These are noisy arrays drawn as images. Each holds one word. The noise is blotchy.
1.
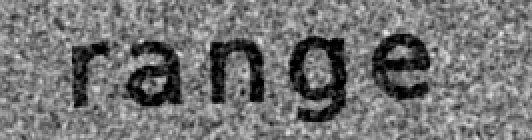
range
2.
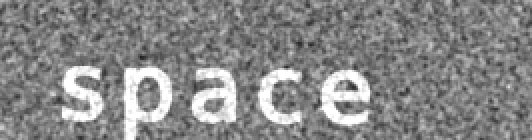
space
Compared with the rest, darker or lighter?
lighter
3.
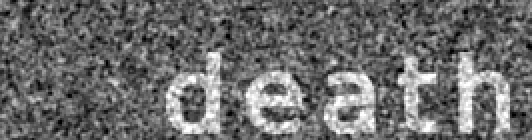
death
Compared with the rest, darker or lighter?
lighter
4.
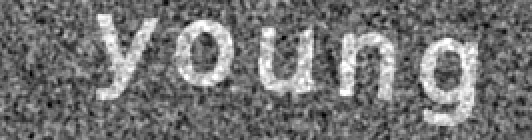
young
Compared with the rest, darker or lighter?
lighter
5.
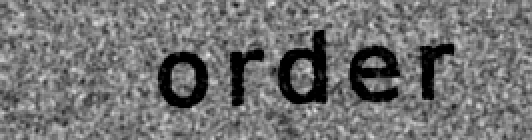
order
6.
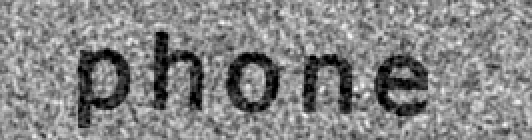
phone
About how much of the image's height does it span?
two thirds
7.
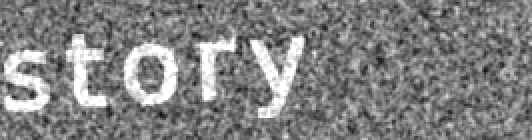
story
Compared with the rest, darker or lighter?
lighter
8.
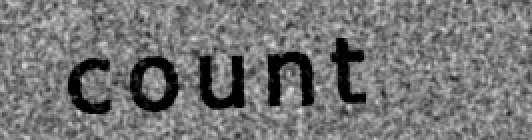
count
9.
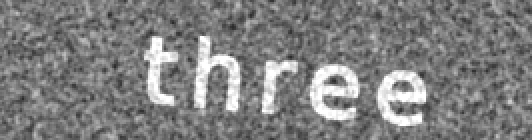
three
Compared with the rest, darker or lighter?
lighter
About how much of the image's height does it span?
two thirds
